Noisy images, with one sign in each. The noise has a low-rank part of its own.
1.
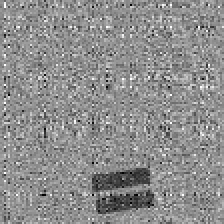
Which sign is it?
equals sign
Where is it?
bottom middle
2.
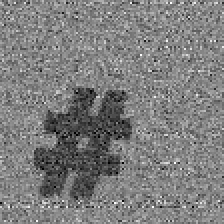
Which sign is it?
hash sign
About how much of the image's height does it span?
half
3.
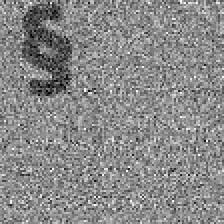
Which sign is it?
section sign
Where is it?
top left
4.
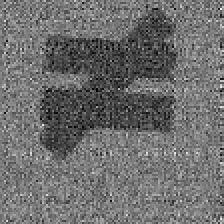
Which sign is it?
not-equal sign
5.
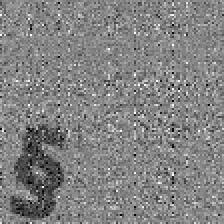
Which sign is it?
section sign
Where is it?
bottom left
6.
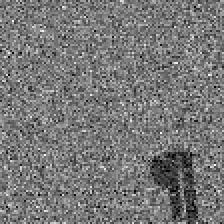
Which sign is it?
pilcrow
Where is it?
bottom right
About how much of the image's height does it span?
a third
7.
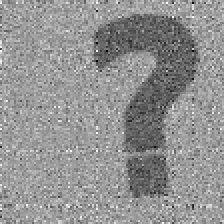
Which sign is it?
question mark
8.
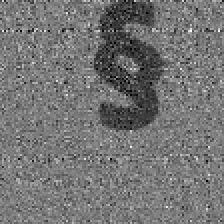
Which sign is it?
section sign
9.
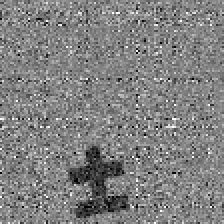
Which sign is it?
plus-minus sign
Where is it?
bottom middle
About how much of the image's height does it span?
a third
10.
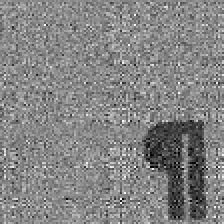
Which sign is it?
pilcrow
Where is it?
bottom right
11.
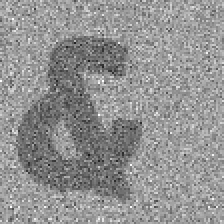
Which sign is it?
ampersand
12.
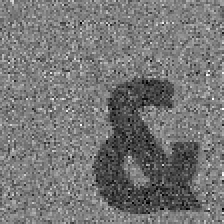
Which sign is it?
ampersand
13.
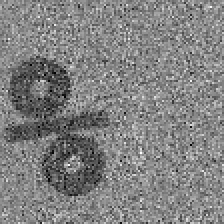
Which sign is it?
percent sign
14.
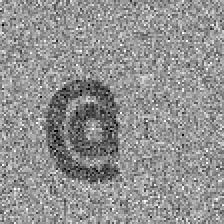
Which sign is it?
at sign
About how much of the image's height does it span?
half
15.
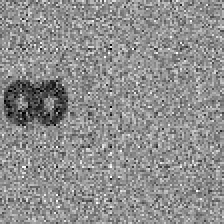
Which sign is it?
infinity sign
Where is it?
middle left
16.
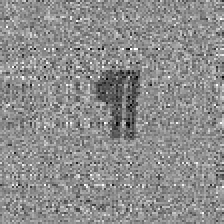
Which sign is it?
pilcrow
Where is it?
centre
